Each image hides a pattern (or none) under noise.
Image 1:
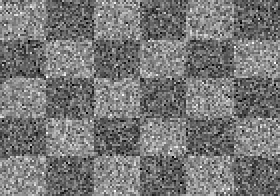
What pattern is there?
a checkerboard
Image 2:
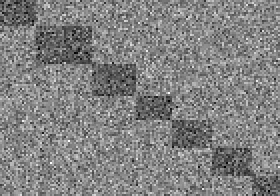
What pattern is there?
blocks along the diagonal
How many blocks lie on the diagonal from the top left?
7
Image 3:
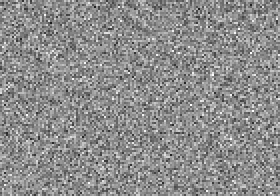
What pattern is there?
only noise
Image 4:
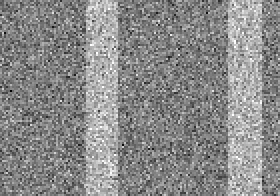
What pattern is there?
bands of columns
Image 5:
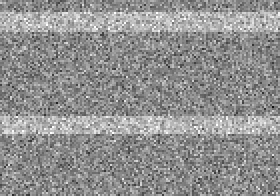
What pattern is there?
bands of rows
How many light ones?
2
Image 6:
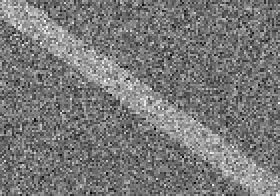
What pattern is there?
a diagonal band
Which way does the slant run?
top left to bottom right
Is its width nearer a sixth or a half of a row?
a sixth
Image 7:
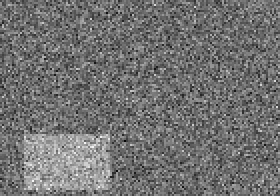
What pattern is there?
one block
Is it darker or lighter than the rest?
lighter
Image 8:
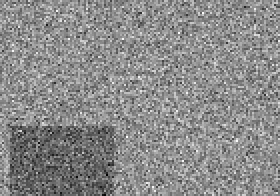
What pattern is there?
one block
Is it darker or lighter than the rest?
darker
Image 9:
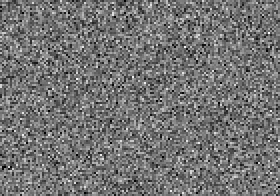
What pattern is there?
only noise
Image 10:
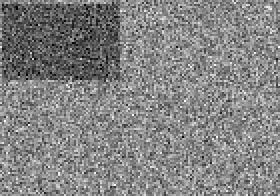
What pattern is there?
one block
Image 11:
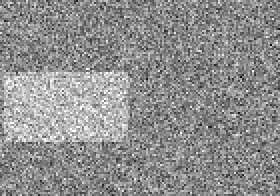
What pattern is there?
one block
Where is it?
middle left
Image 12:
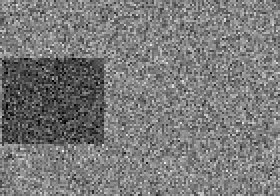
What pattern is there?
one block
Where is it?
middle left
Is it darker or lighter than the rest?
darker
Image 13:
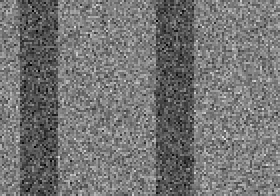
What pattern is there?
bands of columns
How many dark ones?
2
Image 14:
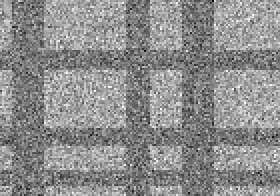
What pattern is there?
bands of rows crossing bands of columns
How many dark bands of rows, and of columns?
3 and 3
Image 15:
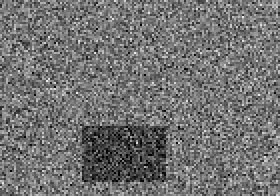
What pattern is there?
one block
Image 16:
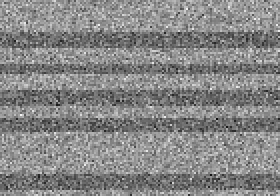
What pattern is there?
bands of rows
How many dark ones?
5
